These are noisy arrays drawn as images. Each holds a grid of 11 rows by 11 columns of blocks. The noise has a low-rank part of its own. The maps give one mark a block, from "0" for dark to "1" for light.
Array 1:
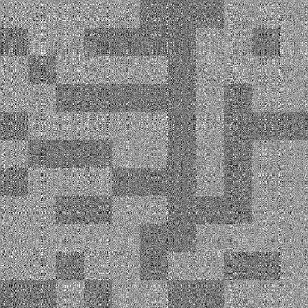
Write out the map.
11111000111
01100001101
10111101111
11000001011
01111101000
10001101011
01110001011
11001100011
11111001111
11011011001
00101100111
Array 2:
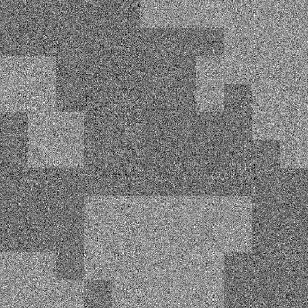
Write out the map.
00000111111
00000000111
11000001111
11000001011
01100000011
01100000001
00000000000
00011111100
00011111100
11011111000
11101111000
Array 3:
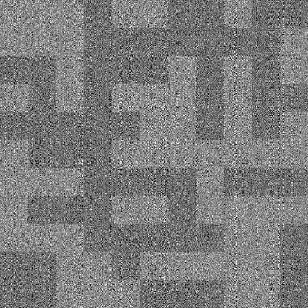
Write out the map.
11101100100
11100000001
00100010101
10101110100
00000110101
10001111111
11100001000
10001101111
11100000110
00110111110
00111000110
